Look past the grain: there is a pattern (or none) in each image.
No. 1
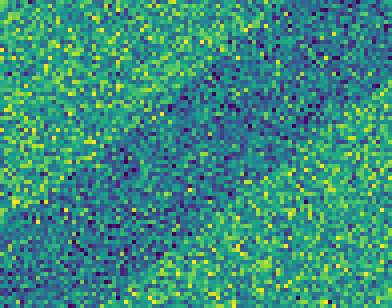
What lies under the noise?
a diagonal band
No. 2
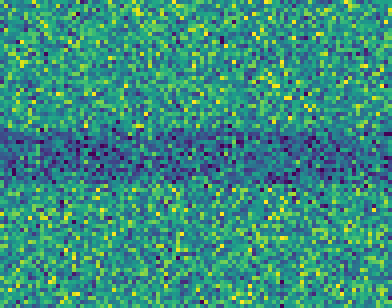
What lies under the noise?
one band of rows
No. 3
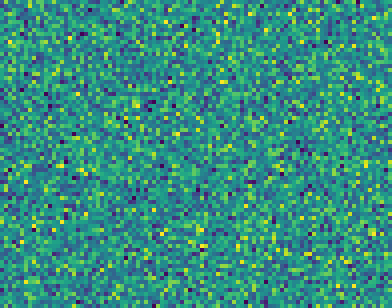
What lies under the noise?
only noise
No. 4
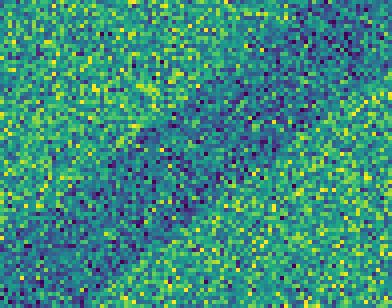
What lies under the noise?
a diagonal band
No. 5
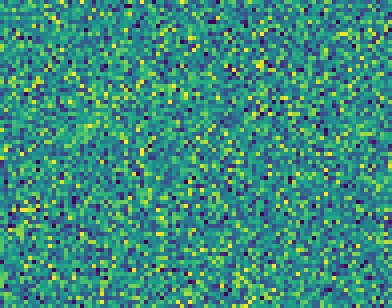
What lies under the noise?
only noise
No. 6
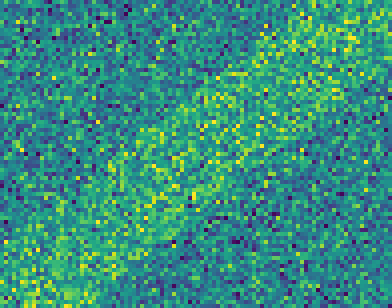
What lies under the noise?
a diagonal band
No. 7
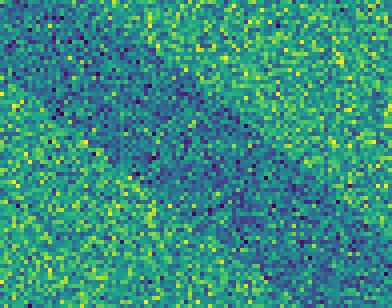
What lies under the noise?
a diagonal band
